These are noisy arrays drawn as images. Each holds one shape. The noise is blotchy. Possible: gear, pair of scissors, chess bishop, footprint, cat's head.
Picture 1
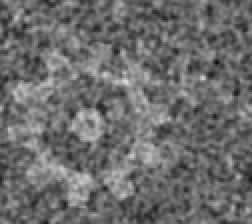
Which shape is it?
gear
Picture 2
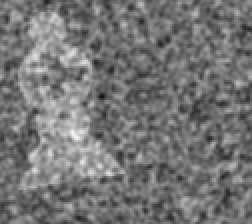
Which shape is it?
chess bishop
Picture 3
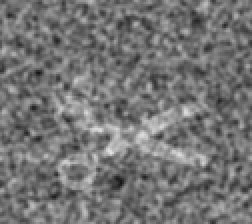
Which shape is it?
pair of scissors
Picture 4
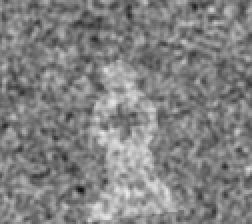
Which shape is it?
chess bishop
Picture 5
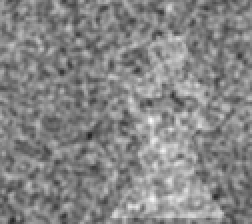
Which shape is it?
chess bishop
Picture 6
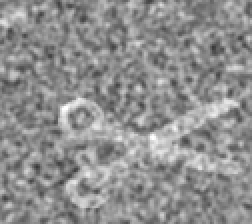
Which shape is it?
pair of scissors
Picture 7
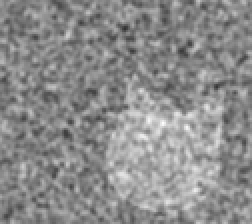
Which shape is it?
cat's head
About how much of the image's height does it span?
two thirds
